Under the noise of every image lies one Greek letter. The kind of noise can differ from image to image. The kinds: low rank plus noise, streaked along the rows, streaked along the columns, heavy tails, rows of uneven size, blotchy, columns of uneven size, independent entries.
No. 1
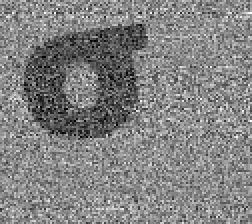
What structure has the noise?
rows of uneven size
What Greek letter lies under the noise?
sigma
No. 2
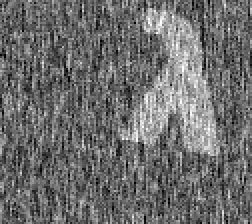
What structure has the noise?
streaked along the columns
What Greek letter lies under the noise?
lambda
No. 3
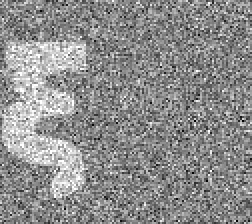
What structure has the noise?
low rank plus noise
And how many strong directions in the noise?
three or four
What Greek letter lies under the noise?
xi
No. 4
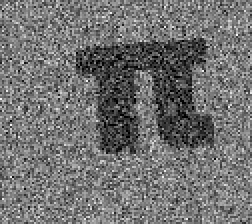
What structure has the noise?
low rank plus noise
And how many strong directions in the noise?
three or four
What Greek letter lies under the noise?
pi
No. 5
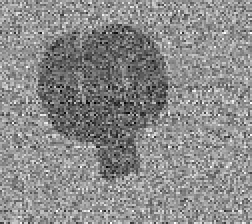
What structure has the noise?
rows of uneven size
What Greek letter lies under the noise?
phi
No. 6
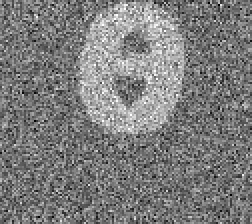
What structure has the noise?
low rank plus noise
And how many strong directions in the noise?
two
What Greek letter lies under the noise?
theta
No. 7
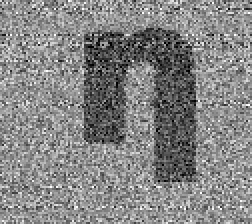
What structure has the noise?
rows of uneven size
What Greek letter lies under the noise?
eta
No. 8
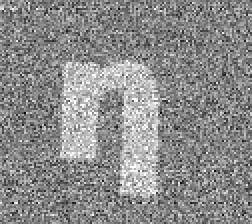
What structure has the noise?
rows of uneven size
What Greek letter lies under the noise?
eta
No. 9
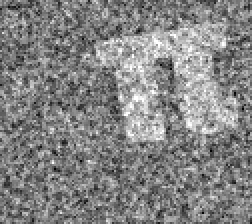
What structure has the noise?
blotchy
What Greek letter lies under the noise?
pi
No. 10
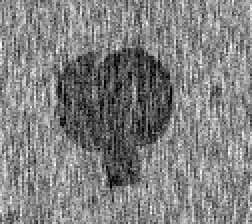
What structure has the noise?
streaked along the columns
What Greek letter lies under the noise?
phi
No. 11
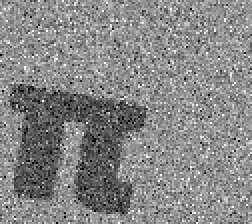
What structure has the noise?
heavy tails
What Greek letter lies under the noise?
pi
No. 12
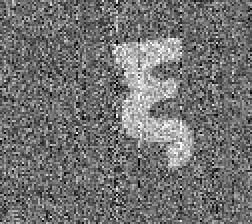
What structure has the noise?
columns of uneven size
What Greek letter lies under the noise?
xi
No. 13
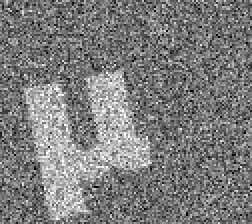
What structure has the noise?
independent entries
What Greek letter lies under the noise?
mu
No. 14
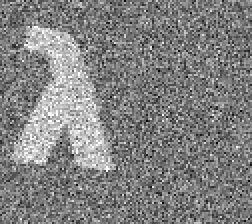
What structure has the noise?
low rank plus noise
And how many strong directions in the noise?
two
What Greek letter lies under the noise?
lambda
